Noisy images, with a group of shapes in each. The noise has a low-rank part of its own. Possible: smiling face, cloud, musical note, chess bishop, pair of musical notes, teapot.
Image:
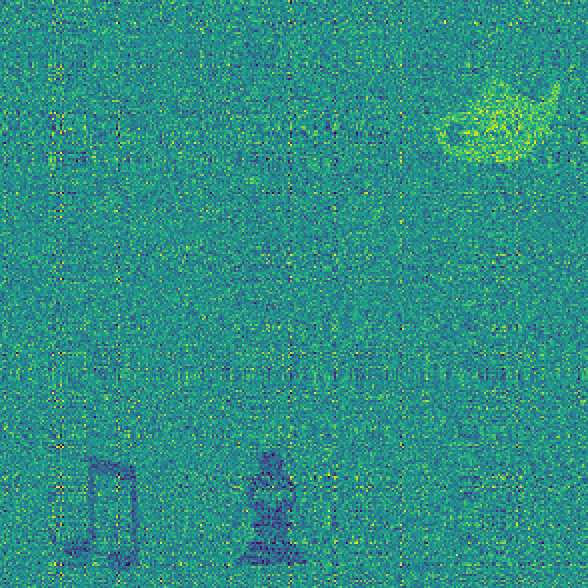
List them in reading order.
top right: light teapot; bottom left: dark pair of musical notes; bottom middle: dark chess bishop
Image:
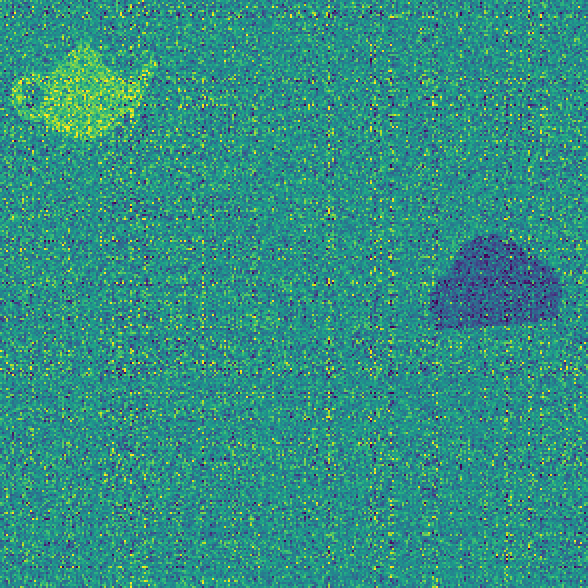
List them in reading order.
top left: light teapot; middle right: dark cloud
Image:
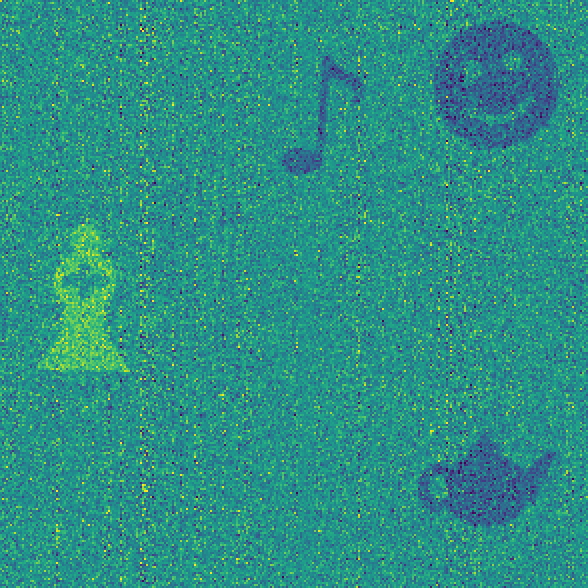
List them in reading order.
top middle: dark musical note; top right: dark smiling face; middle left: light chess bishop; bottom right: dark teapot
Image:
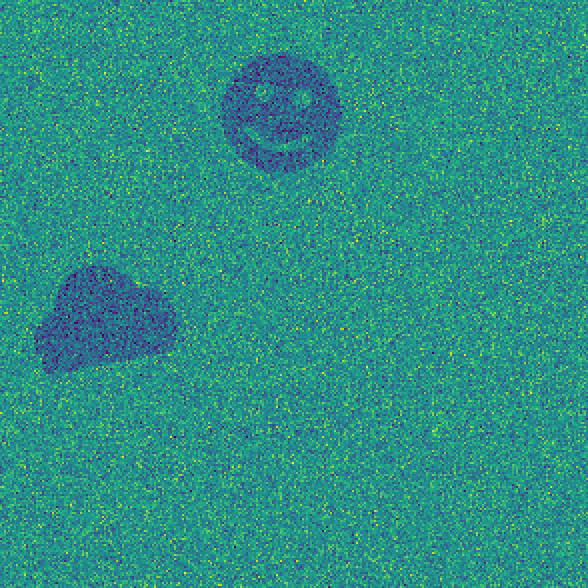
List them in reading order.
top middle: dark smiling face; middle left: dark cloud
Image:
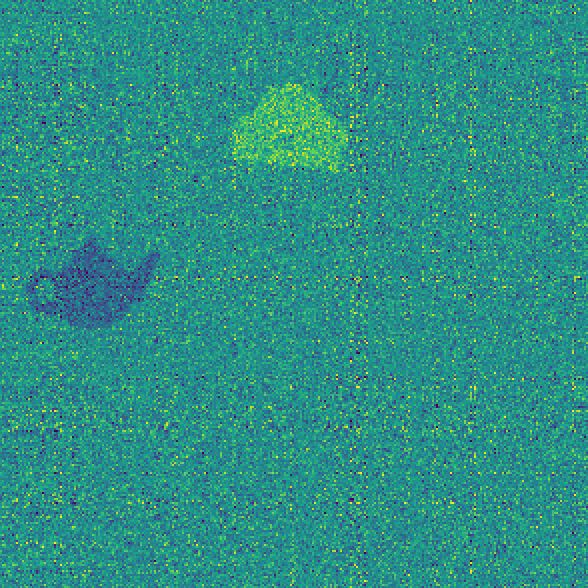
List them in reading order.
top middle: light cloud; middle left: dark teapot
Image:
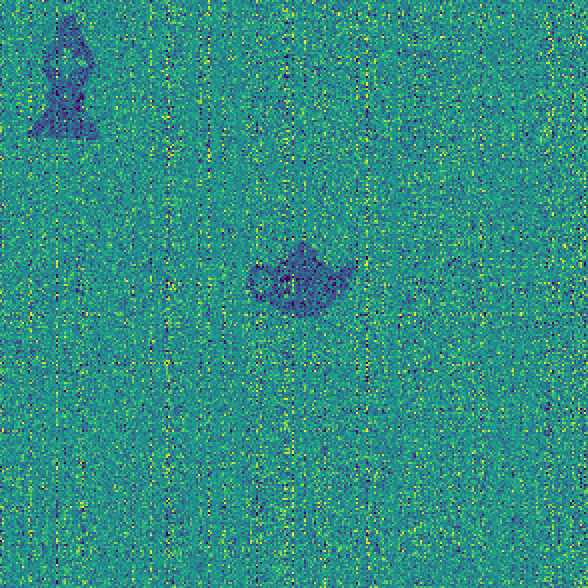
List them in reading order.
top left: dark chess bishop; centre: dark teapot
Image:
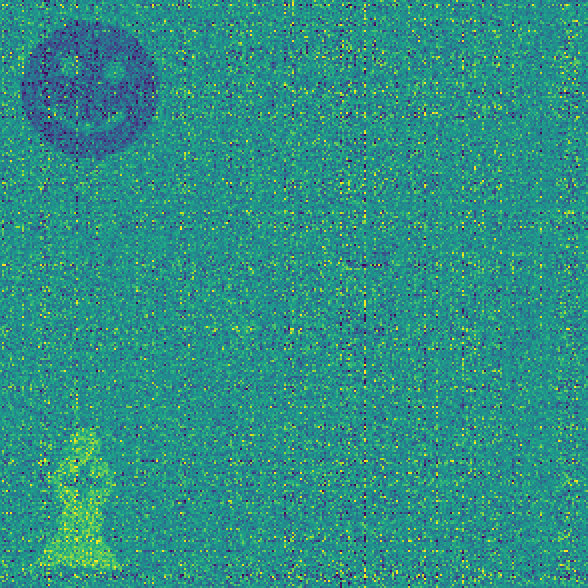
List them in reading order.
top left: dark smiling face; bottom left: light chess bishop
